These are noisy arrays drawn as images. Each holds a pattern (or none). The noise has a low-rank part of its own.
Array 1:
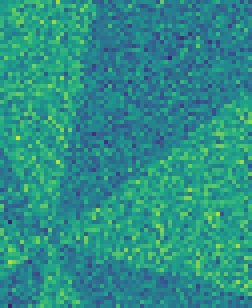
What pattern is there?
spokes from one point
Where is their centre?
bottom left
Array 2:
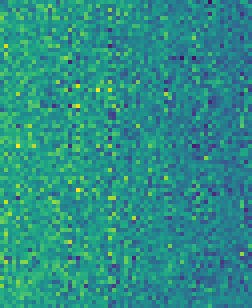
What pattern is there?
a smooth slope
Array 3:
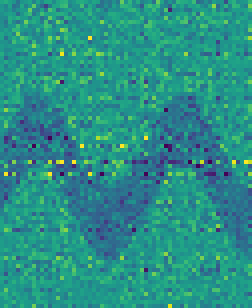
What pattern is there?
a wavy band
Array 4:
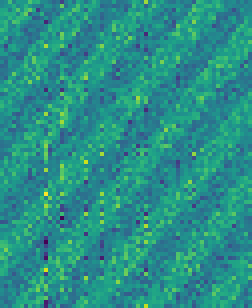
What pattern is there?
diagonal stripes
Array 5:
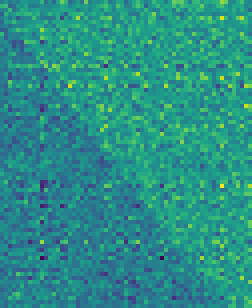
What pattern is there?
a sharp edge
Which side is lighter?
top right
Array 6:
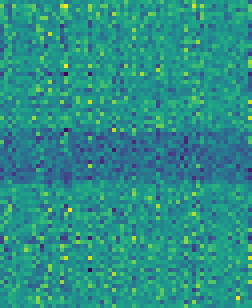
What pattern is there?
one horizontal stripe
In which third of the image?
middle
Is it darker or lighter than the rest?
darker
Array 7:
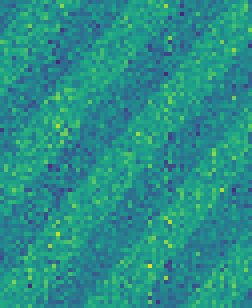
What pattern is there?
diagonal stripes
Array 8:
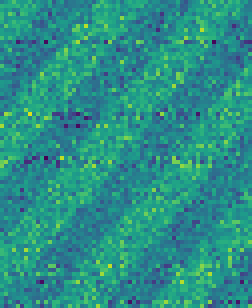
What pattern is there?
diagonal stripes
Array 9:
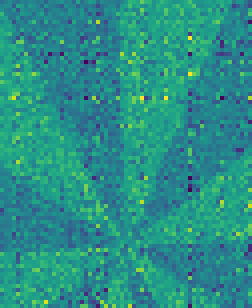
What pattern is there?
spokes from one point
